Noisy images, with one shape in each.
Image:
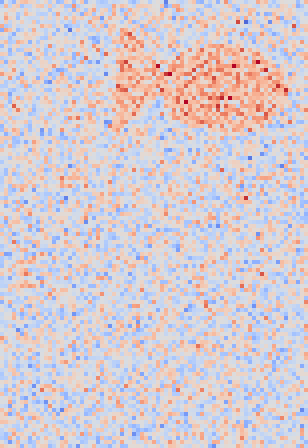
fish
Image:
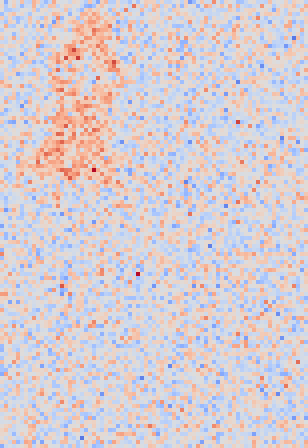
chess bishop
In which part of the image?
top left
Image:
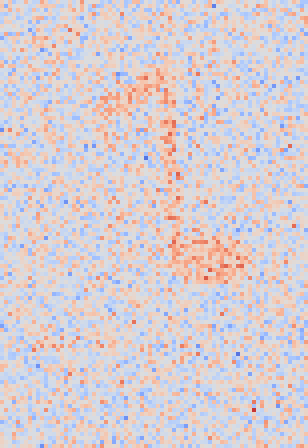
musical note
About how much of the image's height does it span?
half
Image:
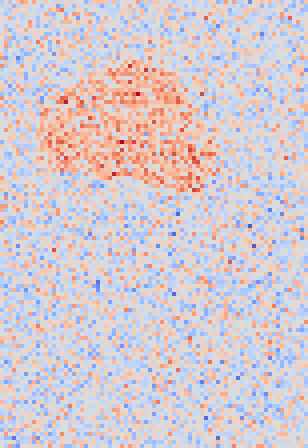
cloud
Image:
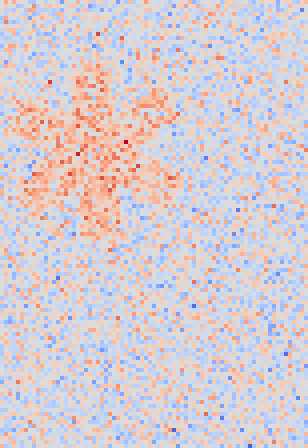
asterisk
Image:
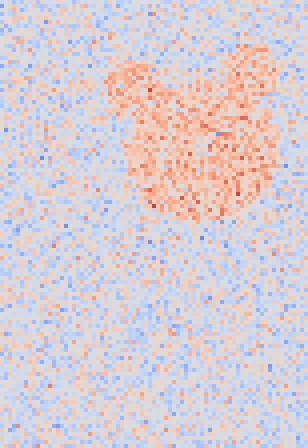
bear's head
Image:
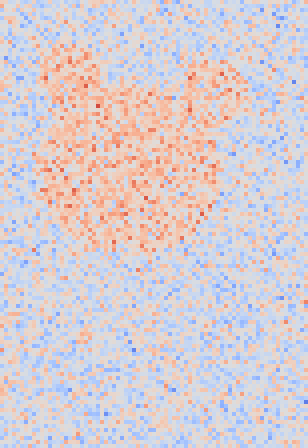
bear's head
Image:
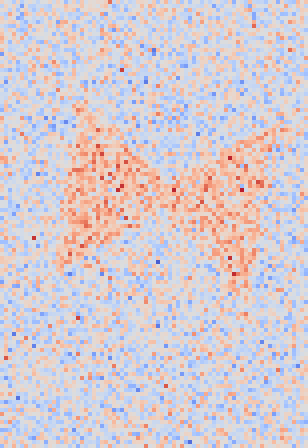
bow tie
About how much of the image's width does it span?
two thirds
